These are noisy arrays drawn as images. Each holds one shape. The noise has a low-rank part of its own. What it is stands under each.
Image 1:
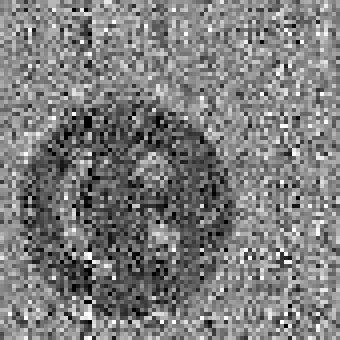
dark smiling face
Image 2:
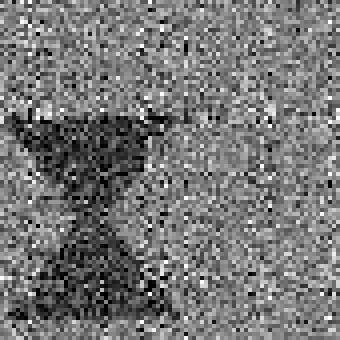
dark bow tie
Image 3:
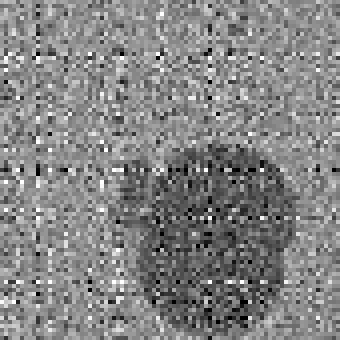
dark apple
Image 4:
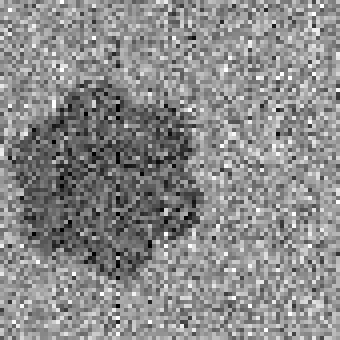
dark flower
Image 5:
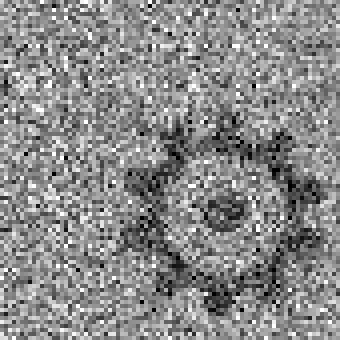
dark gear
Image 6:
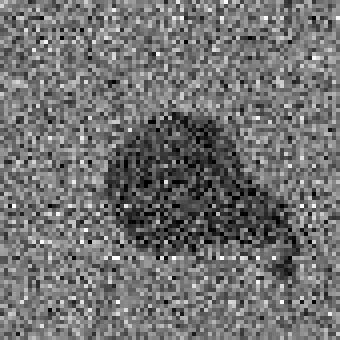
dark pear
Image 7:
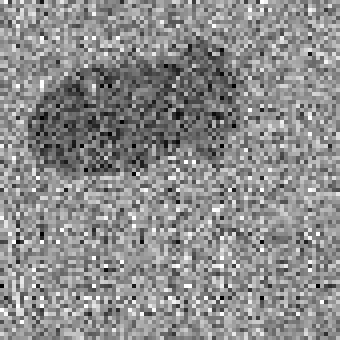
dark footprint
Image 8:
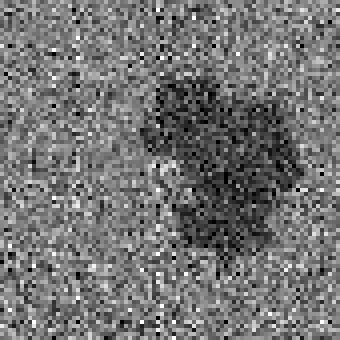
dark car
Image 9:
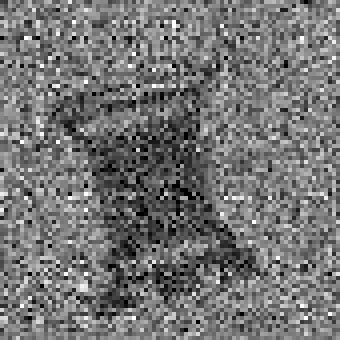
dark chess rook
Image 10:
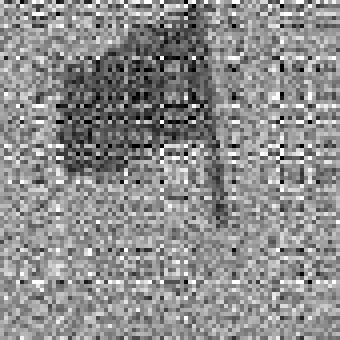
dark flag
